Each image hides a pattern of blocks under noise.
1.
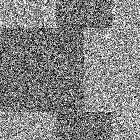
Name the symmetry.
top and bottom mirror each other
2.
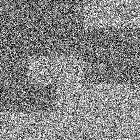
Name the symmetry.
no symmetry
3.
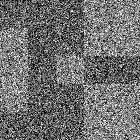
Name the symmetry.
top and bottom mirror each other
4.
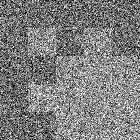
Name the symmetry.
mirrored about the diagonal from the top left
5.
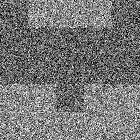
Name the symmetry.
left and right mirror each other
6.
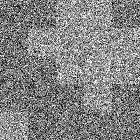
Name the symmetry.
mirrored about the diagonal from the bottom left
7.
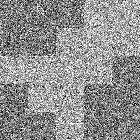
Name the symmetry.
mirrored about the diagonal from the bottom left
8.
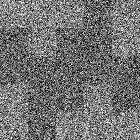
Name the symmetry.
the same after a half turn
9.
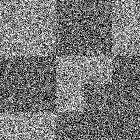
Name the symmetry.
mirrored about the diagonal from the top left
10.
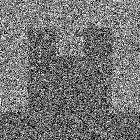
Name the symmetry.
left and right mirror each other
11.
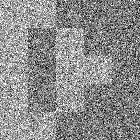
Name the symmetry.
top and bottom mirror each other
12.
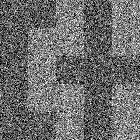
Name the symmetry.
top and bottom mirror each other
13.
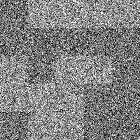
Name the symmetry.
no symmetry
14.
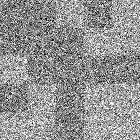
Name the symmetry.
mirrored about the diagonal from the top left
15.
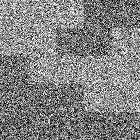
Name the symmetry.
no symmetry
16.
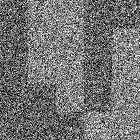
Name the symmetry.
no symmetry
